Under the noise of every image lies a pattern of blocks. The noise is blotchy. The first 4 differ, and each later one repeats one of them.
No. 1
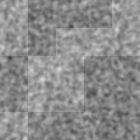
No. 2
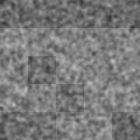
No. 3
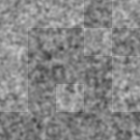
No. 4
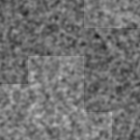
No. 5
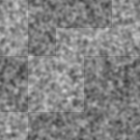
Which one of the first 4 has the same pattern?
1
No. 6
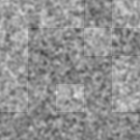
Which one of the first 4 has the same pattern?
3
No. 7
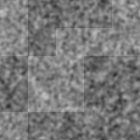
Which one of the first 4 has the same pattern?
1
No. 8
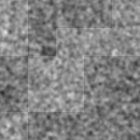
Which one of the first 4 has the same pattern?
1
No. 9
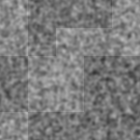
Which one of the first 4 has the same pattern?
1
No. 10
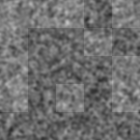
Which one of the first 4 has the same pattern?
3
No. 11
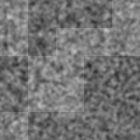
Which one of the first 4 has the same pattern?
1
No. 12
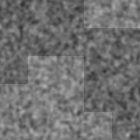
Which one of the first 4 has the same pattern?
4
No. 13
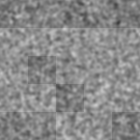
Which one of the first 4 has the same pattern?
2
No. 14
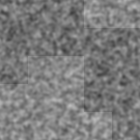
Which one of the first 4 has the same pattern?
4
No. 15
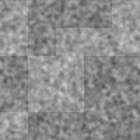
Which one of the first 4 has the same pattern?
1
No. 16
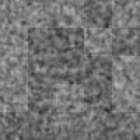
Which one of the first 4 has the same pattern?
3
